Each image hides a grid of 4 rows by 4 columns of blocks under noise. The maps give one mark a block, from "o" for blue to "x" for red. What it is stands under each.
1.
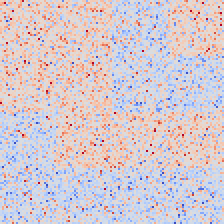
x x o x
x x o o
o x x x
o o o o
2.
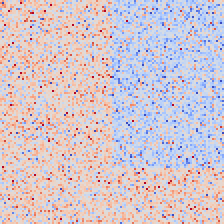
x x o o
x x o o
x x o o
x x x x
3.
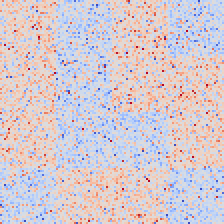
x o x o
x o x x
x o o x
o x x o
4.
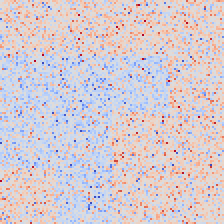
x x x x
o o o x
o o x x
x o x x
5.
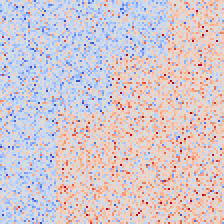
o o o x
o o x x
o x x x
o x x x
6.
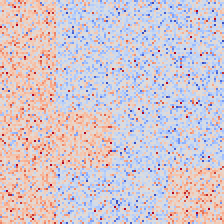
x o o o
x o o o
x x o o
x o o x
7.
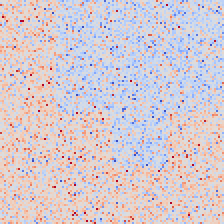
x o o o
x o o o
x x o x
x x x x
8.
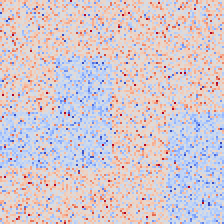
x x x x
x o x x
o o x o
x x x o
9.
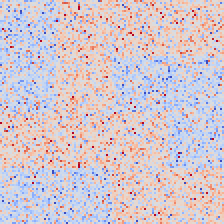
o x x x
o x o o
x x x o
o o x x
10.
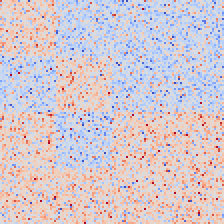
x o o o
o x o o
x o x x
x x x x
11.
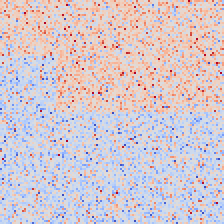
x x x x
o x x x
o o o o
o o o o
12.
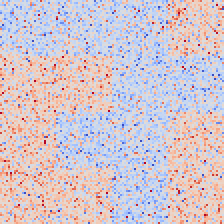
o o o x
x x o o
x o o x
x x o x
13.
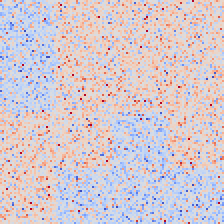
o x x x
o x x x
x x o x
x o o o
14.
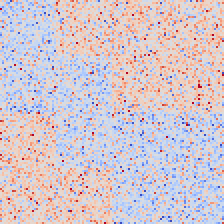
o x x x
o o x x
x o o o
x x o o
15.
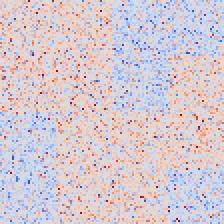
x x o o
x x o x
o x x x
o x x o
